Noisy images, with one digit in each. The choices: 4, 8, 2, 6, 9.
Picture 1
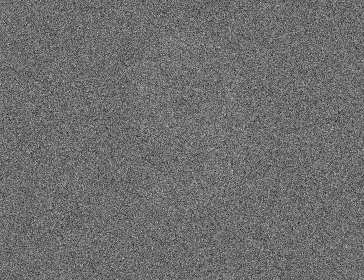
9
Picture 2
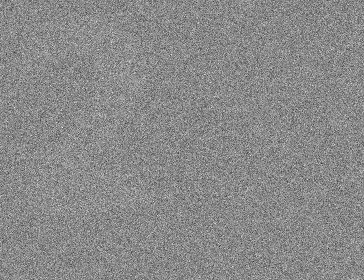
2
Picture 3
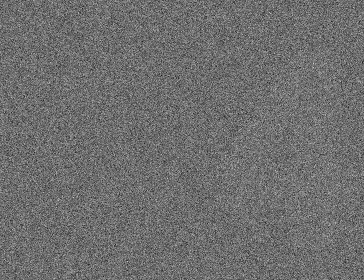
4
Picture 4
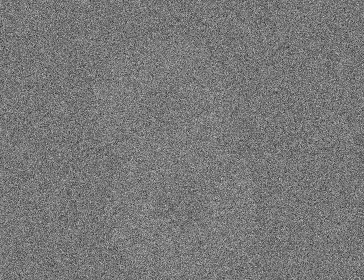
8
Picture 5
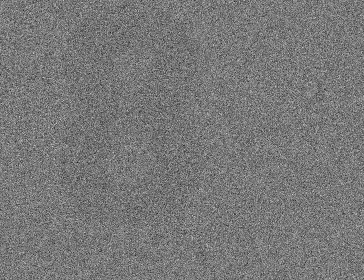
8
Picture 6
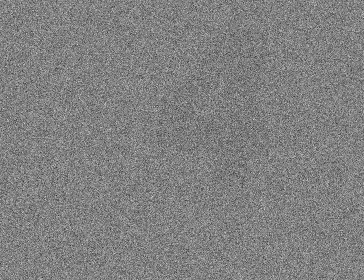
4
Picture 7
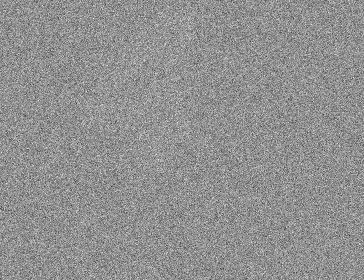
4
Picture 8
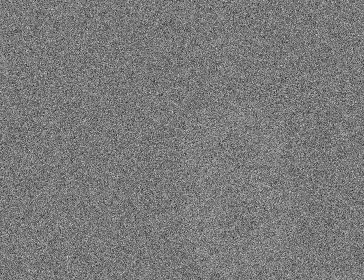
8
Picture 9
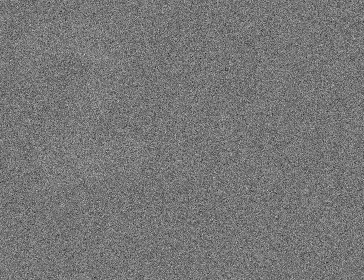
2
